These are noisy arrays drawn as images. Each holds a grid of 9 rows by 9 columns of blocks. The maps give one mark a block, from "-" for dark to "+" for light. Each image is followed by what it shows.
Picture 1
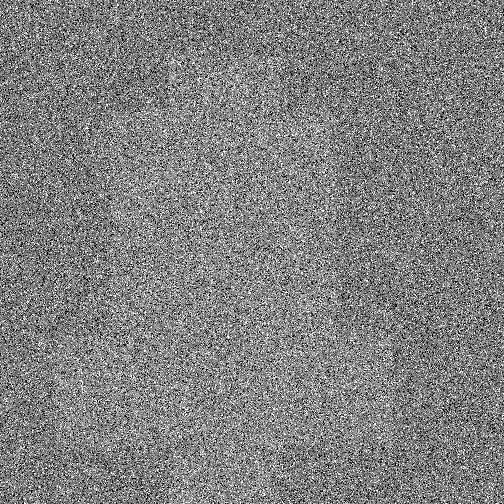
- - - - - - - - -
- - - + + - - - -
- - + + + + - - -
- - + + + + - - -
- - + + + + - - -
- - + + + + - - -
- + + + + + + - -
- + + + + + + - -
- - - + + - - - -
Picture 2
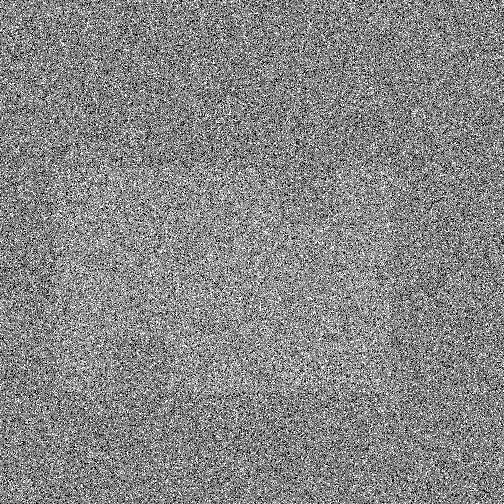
- - - - - - - - -
- - - - - - - - -
- - - - - - - - -
- + + + + - + - -
- + + + + + + - -
- + + + + + + - -
- + - + + + + - -
- - - - - - - - -
- - - - - - - - -
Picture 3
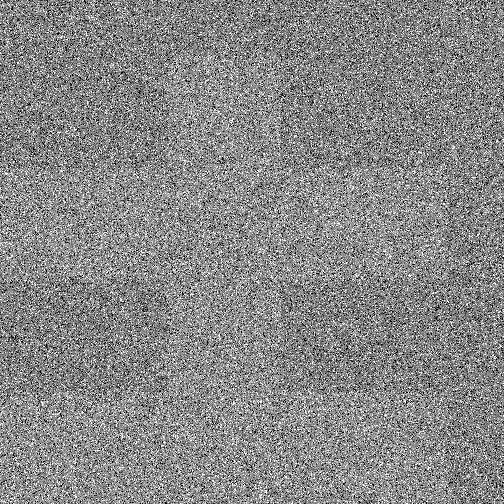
- - - - - - - - -
- - - + + - - - -
- - - + + - - - -
+ + + + + + + + -
+ + + + + + + + -
- - - + + - - - -
- - - + + - - - -
+ + + + + + + + -
+ + + + + + + + -
